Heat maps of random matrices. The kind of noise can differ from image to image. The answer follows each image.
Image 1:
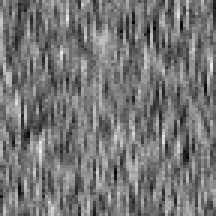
streaked along the columns
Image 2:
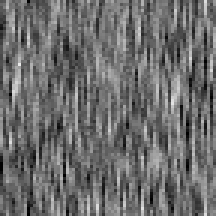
streaked along the columns
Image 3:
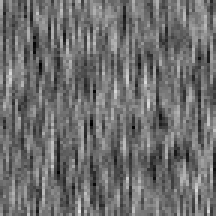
streaked along the columns
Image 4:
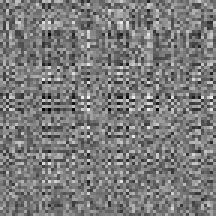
low rank plus noise
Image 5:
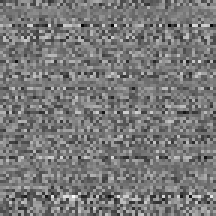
rows of uneven size
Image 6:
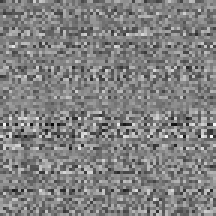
rows of uneven size
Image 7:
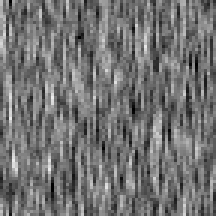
streaked along the columns
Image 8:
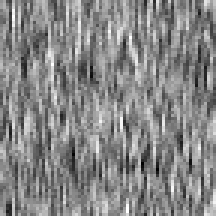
streaked along the columns
